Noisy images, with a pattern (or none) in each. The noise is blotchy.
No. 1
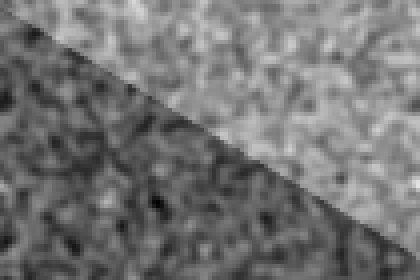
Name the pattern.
a sharp edge
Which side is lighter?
top right
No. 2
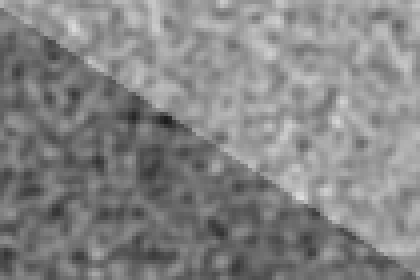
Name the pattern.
a sharp edge
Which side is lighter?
top right
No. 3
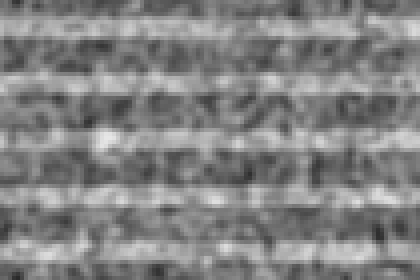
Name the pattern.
horizontal stripes
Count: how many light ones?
5
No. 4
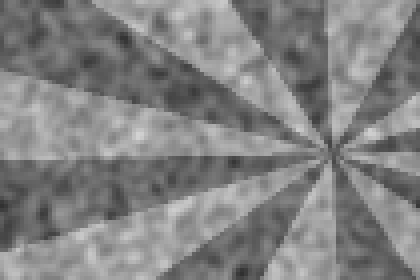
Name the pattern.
spokes from one point
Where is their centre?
middle right
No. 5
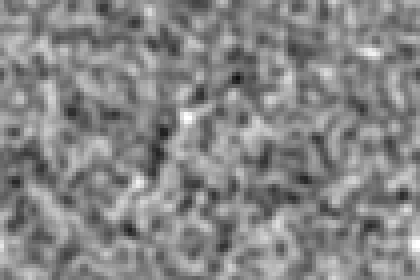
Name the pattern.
only noise
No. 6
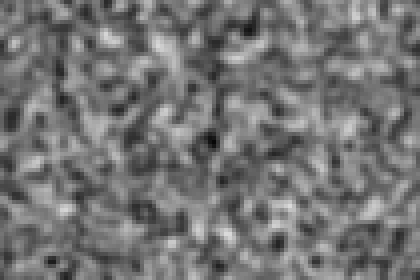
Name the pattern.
only noise
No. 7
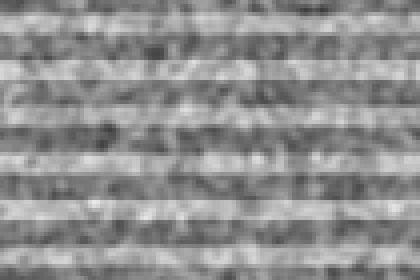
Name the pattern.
horizontal stripes
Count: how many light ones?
6
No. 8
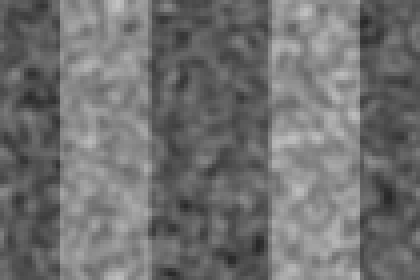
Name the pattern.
vertical stripes
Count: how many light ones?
2
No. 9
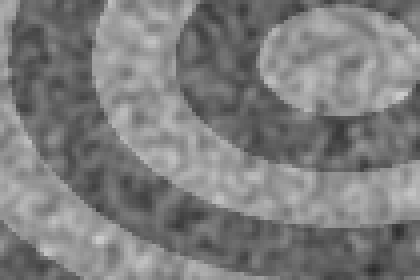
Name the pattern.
rings round one point
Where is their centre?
top right
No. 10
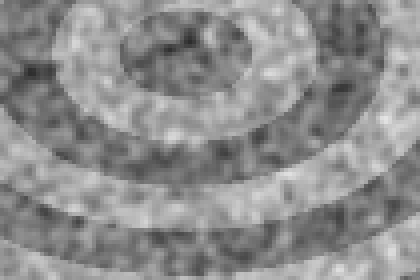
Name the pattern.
rings round one point
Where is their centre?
top middle
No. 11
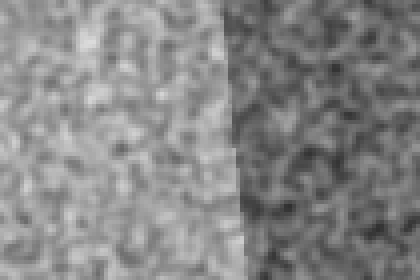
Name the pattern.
a sharp edge
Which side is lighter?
left
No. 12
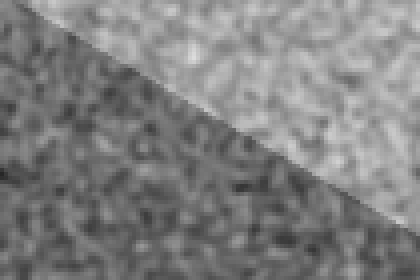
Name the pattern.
a sharp edge
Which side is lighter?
top right
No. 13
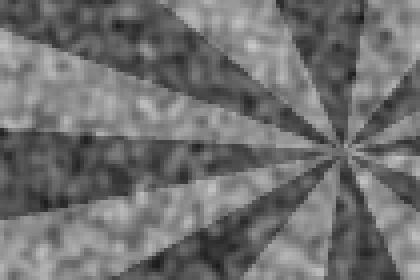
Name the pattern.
spokes from one point
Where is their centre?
middle right
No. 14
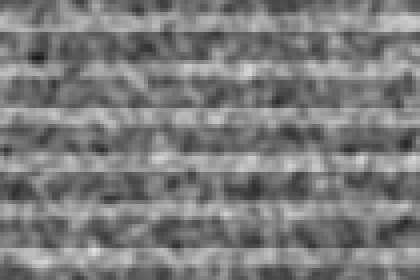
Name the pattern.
horizontal stripes
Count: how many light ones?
6
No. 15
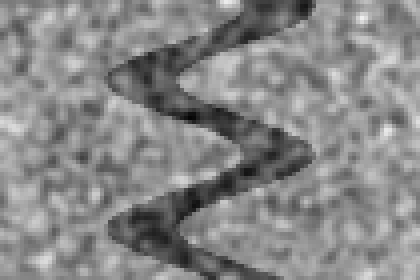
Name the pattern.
a wavy band
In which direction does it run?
top to bottom
